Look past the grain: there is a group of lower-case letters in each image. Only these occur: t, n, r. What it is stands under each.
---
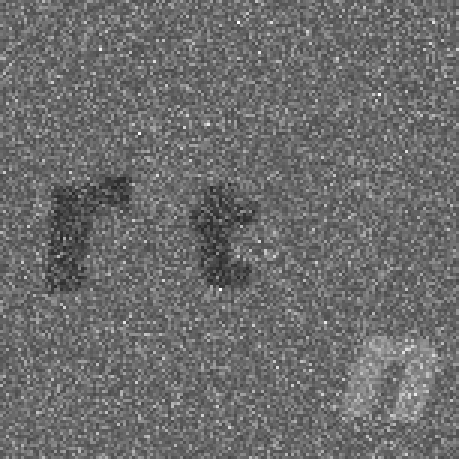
middle left: dark r; centre: dark t; bottom right: light n
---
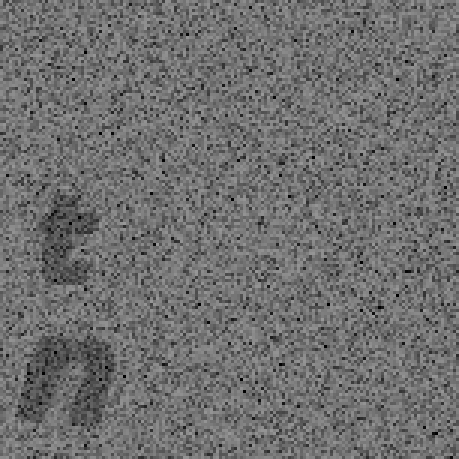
middle left: dark t; bottom left: dark n
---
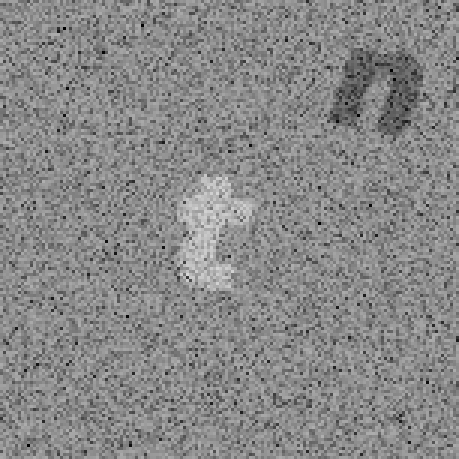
top right: dark n; centre: light t
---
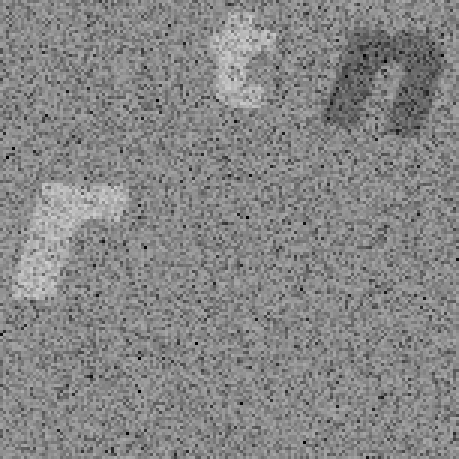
top middle: light t; top right: dark n; middle left: light r
